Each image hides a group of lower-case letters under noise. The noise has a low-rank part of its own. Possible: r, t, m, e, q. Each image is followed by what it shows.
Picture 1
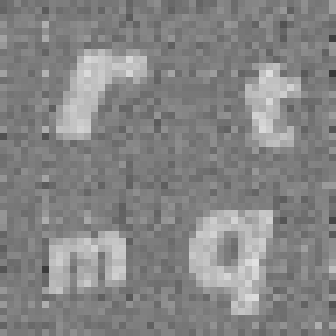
top left: r; top right: t; bottom left: m; bottom right: q
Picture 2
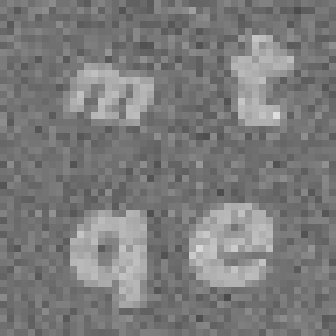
top left: m; top right: t; bottom left: q; bottom right: e
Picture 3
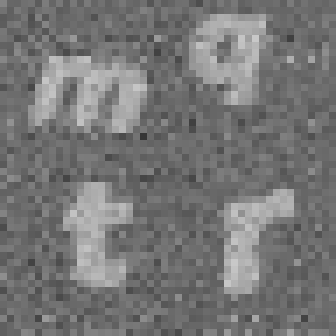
top left: m; top right: q; bottom left: t; bottom right: r
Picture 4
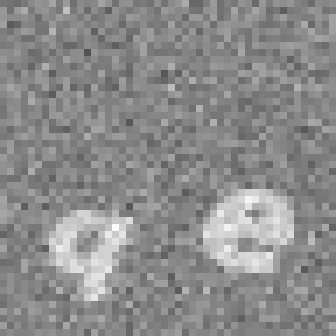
bottom left: q; bottom right: e
